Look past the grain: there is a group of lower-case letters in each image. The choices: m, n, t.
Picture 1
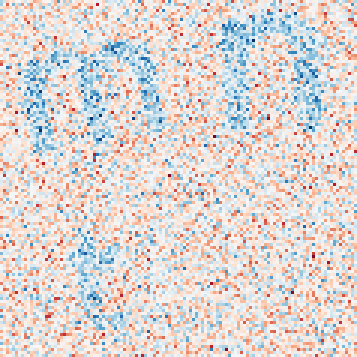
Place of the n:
top right
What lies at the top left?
m
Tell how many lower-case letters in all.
3
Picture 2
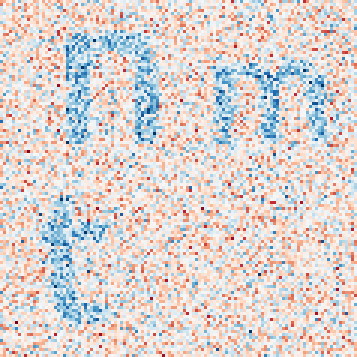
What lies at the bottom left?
t
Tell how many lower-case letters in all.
3
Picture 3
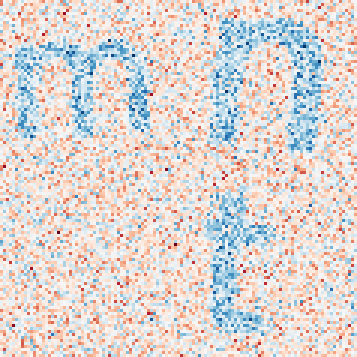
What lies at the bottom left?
nothing
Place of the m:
top left
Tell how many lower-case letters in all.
3
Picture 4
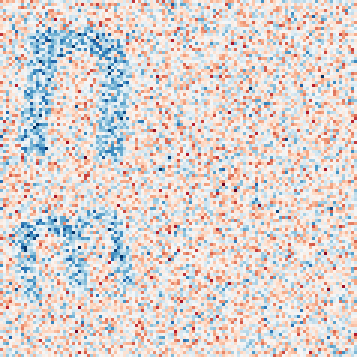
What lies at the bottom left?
m
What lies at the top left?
n
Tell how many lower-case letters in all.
2
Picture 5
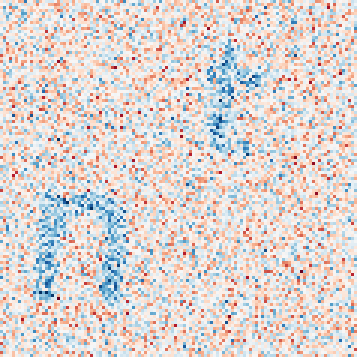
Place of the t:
top right
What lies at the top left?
nothing
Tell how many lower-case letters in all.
2
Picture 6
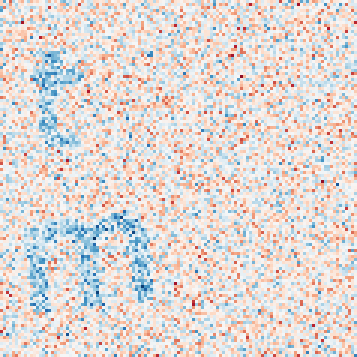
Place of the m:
bottom left
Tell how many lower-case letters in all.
2
